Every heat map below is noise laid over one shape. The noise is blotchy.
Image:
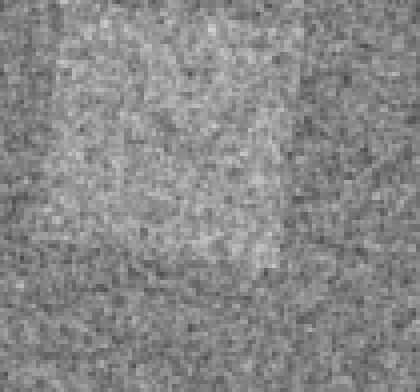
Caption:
light square
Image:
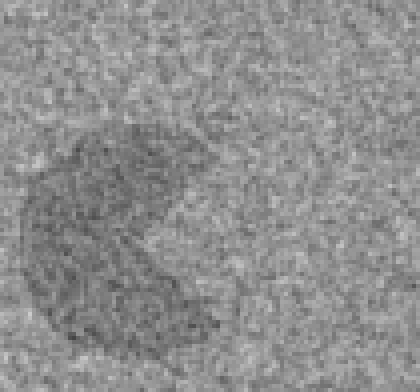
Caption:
dark disc with a wedge cut out
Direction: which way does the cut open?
right
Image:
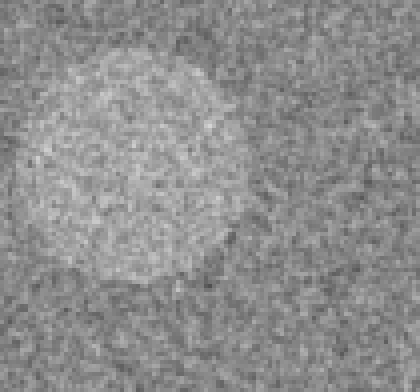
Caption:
light disc
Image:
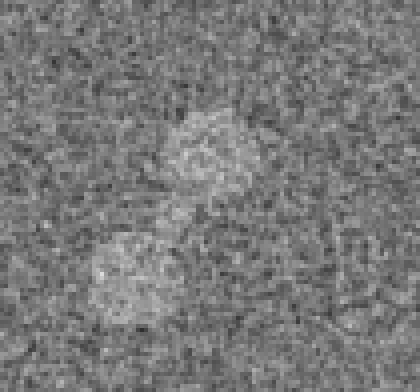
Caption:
light dumbbell
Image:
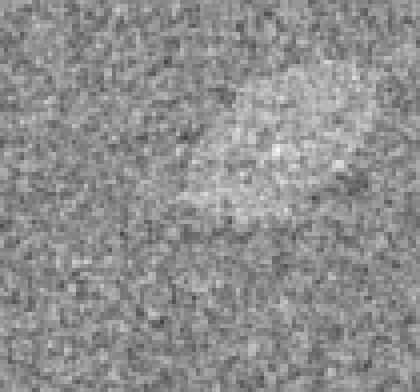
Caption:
light ellipse
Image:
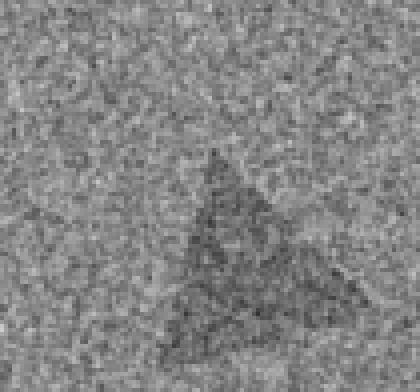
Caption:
dark triangle
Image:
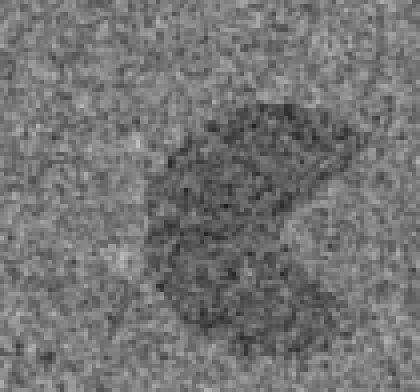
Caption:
dark disc with a wedge cut out
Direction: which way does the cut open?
right
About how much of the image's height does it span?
two thirds
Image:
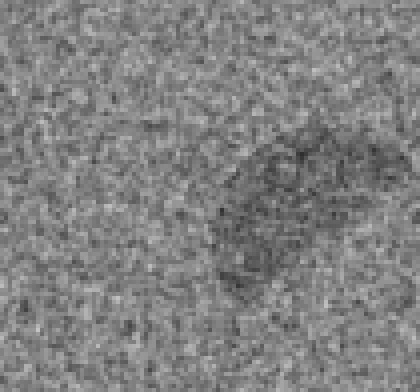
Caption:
dark half disc
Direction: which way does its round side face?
up and left
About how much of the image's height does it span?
half
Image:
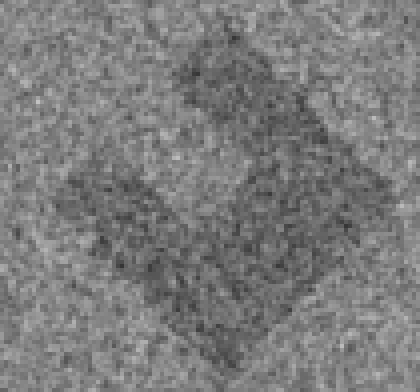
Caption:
dark square with a notch
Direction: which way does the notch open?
up and left
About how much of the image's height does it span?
nearly all
